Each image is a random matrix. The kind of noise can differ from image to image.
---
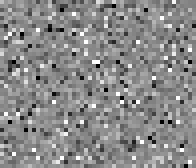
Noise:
heavy tails
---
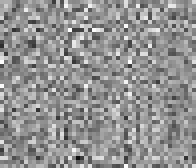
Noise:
low rank plus noise
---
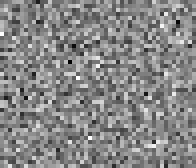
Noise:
independent entries
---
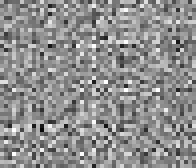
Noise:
low rank plus noise
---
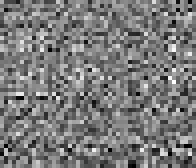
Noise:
low rank plus noise
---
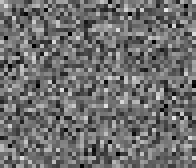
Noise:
independent entries
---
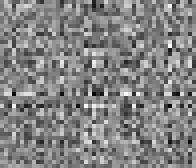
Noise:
low rank plus noise
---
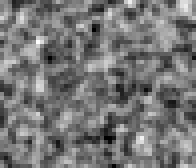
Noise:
blotchy
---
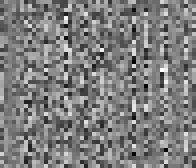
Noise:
columns of uneven size
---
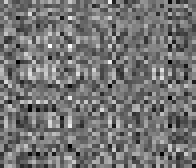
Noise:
low rank plus noise
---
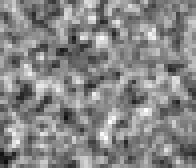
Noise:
blotchy
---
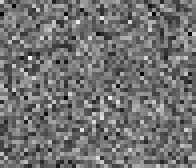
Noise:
independent entries
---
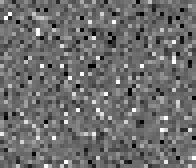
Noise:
heavy tails
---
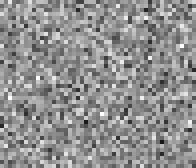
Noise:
independent entries
